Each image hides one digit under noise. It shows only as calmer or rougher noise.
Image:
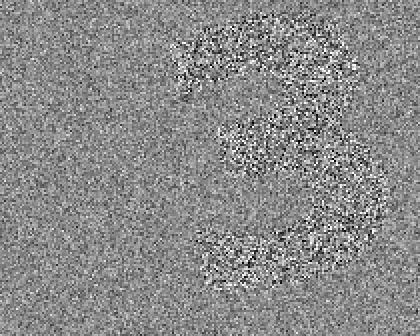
3
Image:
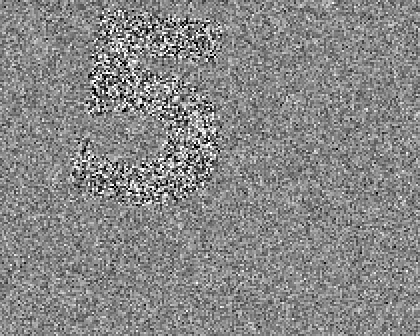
5
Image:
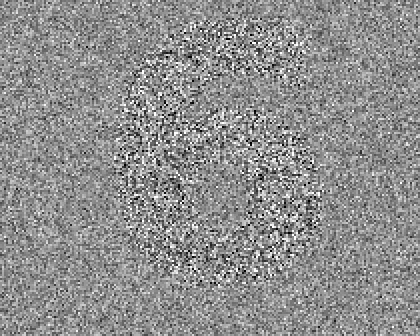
6
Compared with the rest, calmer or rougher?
rougher
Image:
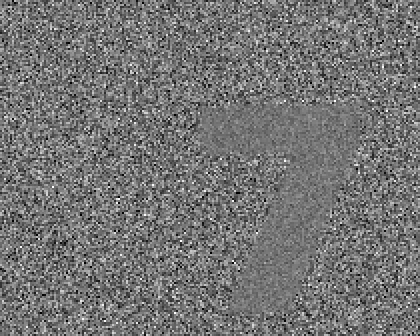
7
